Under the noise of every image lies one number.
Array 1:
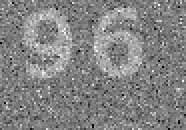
96
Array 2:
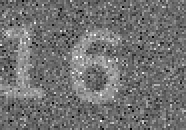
16
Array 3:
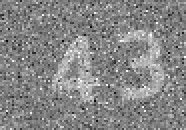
43
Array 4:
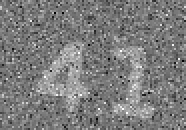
41
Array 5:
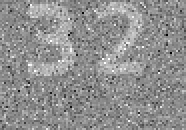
32
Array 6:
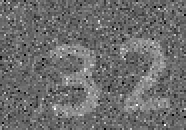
32
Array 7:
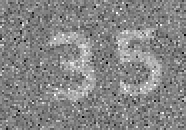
35
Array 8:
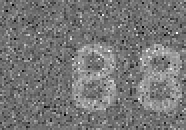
88
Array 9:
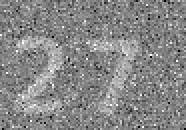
27
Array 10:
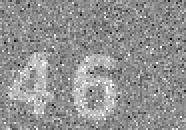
46
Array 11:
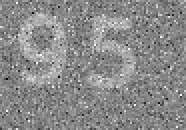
95
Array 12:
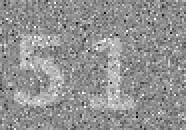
51
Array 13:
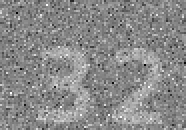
32
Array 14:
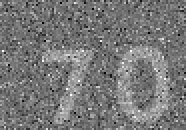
70
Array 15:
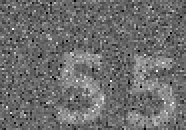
55
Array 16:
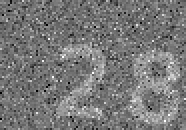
28
